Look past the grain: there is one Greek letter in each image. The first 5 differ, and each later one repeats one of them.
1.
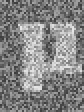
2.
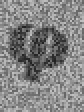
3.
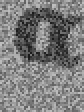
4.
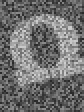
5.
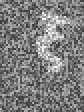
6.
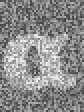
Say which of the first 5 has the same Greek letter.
3
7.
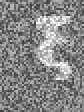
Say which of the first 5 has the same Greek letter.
5
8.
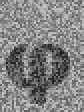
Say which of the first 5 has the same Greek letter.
2
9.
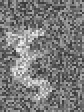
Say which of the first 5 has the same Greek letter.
5
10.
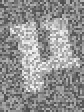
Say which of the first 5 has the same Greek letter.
1
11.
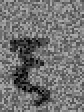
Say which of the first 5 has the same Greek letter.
5
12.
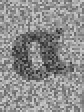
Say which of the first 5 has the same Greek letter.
3
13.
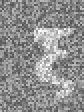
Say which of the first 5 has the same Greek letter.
5
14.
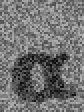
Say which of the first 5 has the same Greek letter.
3
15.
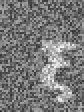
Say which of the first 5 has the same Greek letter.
5
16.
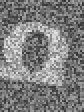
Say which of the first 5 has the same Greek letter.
4
